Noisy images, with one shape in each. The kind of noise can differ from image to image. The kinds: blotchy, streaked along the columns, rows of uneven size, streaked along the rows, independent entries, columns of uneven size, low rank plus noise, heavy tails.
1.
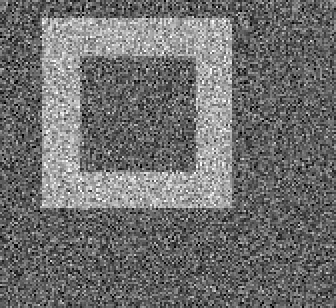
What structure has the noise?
low rank plus noise
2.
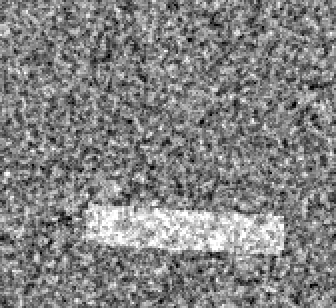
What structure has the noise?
blotchy
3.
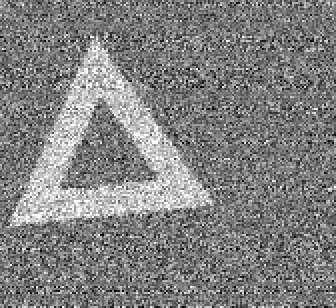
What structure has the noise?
rows of uneven size
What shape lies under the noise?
triangle frame
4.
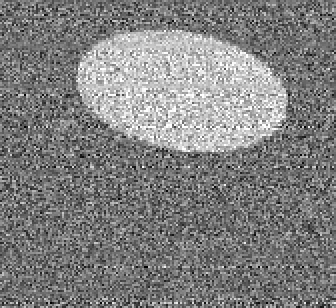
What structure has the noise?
rows of uneven size
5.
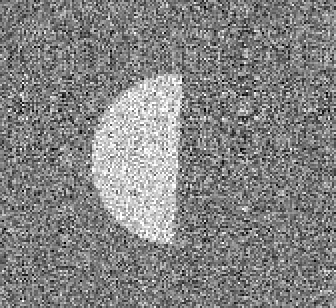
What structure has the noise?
low rank plus noise
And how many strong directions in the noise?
three or four
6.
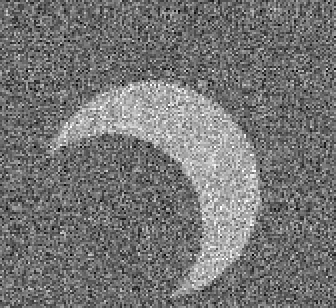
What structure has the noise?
low rank plus noise
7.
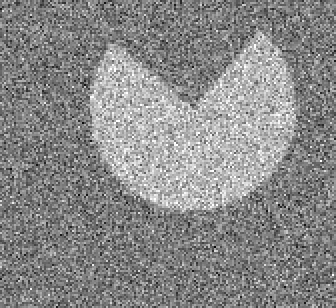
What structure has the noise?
independent entries
